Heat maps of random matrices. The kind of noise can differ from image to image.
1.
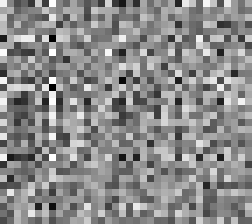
low rank plus noise
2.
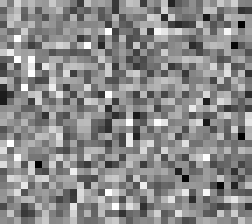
independent entries
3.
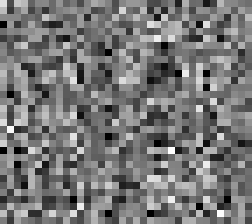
low rank plus noise
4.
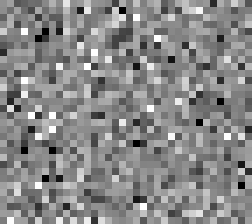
heavy tails
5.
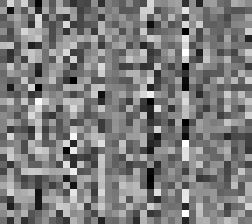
columns of uneven size
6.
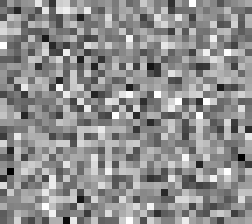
independent entries
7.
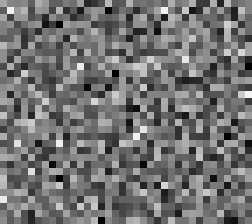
independent entries
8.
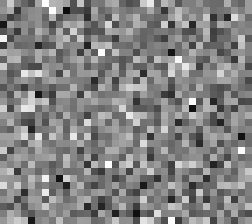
independent entries
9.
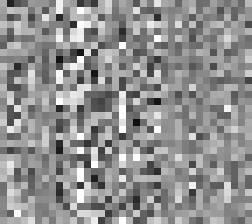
columns of uneven size
